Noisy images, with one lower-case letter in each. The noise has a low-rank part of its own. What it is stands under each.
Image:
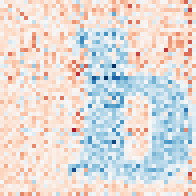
blue b
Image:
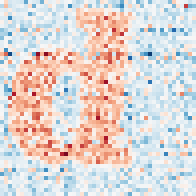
red d
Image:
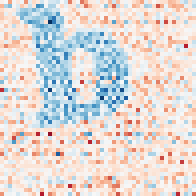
blue b
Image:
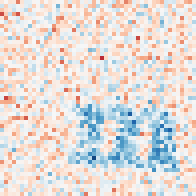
blue m
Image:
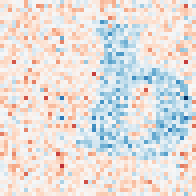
blue b
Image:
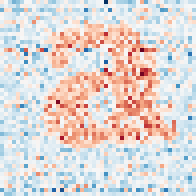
red a
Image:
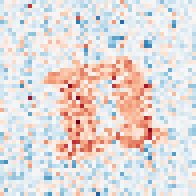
red n
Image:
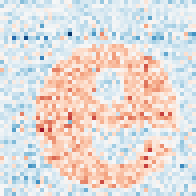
red e
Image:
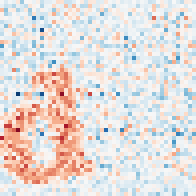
red d
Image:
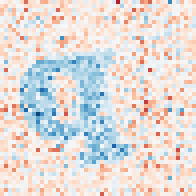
blue q
